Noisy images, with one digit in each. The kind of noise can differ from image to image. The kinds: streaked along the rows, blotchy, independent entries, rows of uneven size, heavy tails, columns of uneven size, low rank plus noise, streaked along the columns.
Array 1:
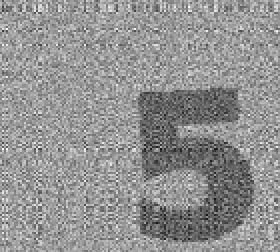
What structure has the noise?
low rank plus noise
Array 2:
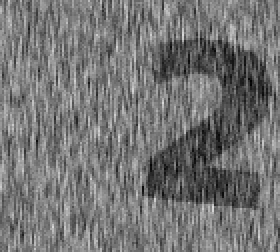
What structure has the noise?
streaked along the columns
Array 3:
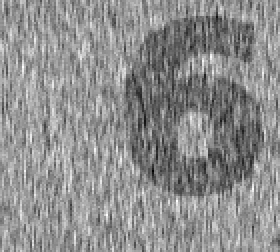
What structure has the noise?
streaked along the columns
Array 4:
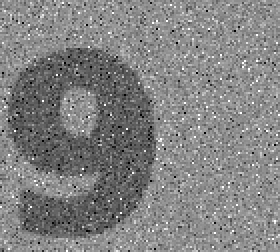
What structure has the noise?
heavy tails
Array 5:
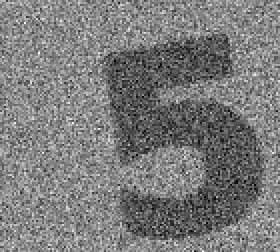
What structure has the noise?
independent entries
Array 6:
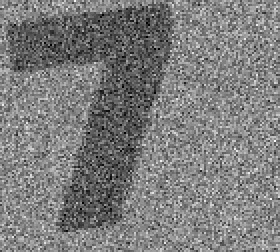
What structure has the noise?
independent entries
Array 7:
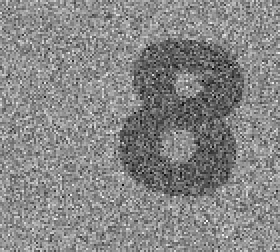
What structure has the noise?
independent entries
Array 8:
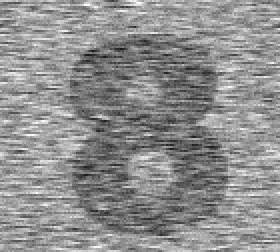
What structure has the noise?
streaked along the rows
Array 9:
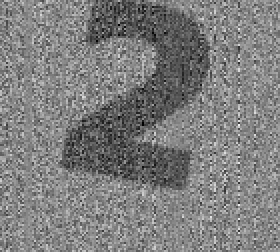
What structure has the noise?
columns of uneven size
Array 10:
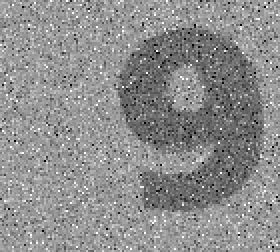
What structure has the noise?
heavy tails
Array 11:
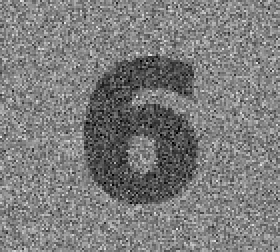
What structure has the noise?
independent entries
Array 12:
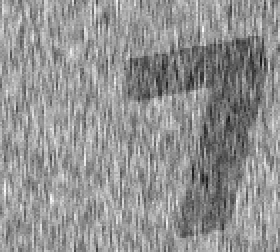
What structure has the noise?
streaked along the columns
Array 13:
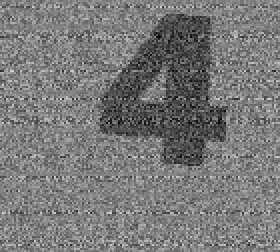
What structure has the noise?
rows of uneven size
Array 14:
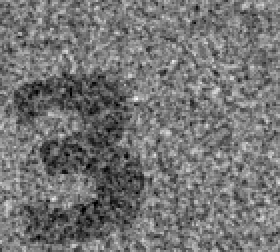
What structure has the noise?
blotchy
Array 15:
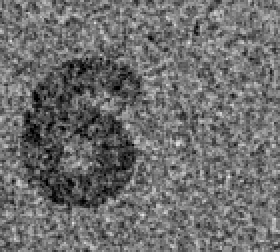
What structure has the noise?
blotchy
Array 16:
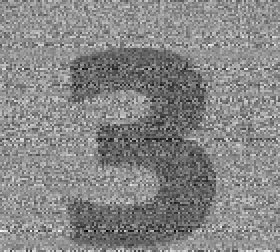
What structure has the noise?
rows of uneven size
